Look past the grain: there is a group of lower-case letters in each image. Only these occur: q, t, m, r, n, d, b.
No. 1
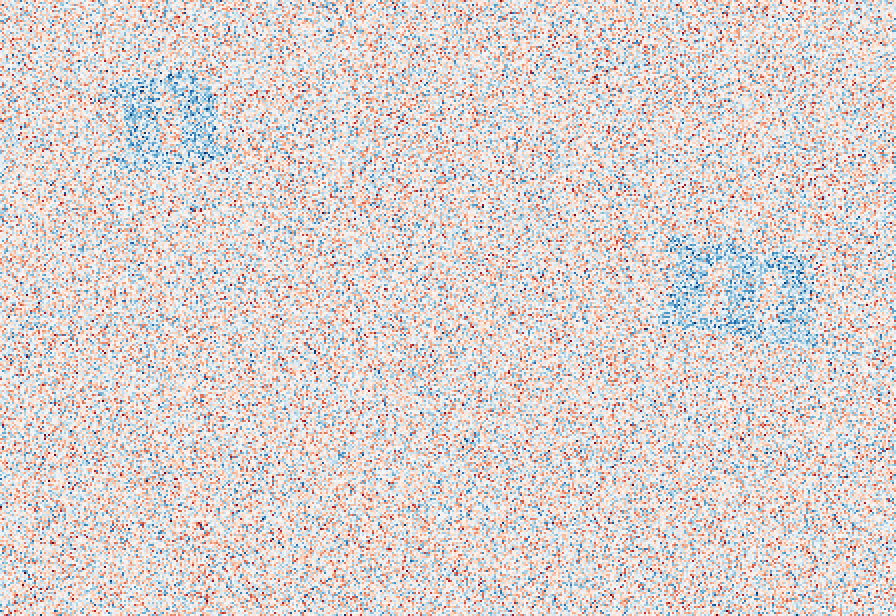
top left: n; middle right: m
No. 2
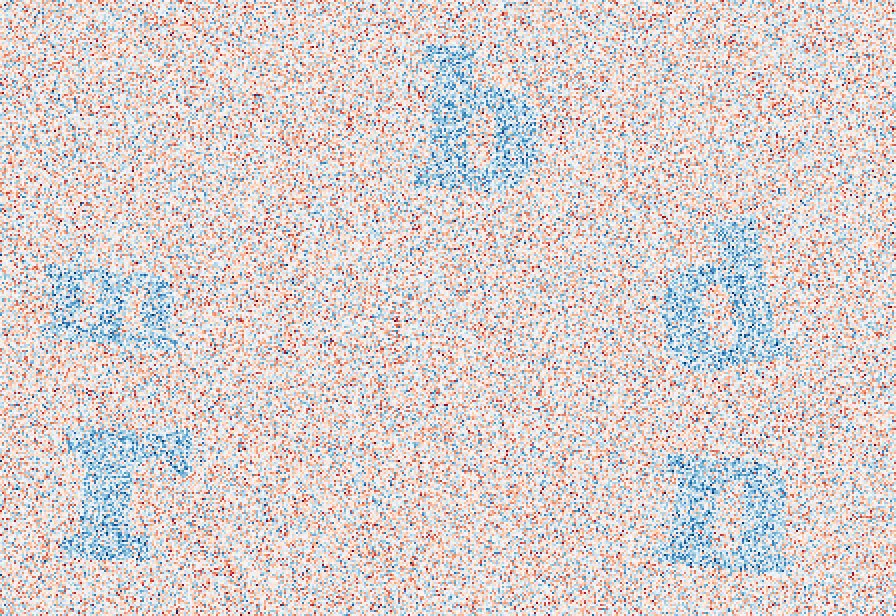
top middle: b; middle left: m; middle right: d; bottom left: r; bottom right: n
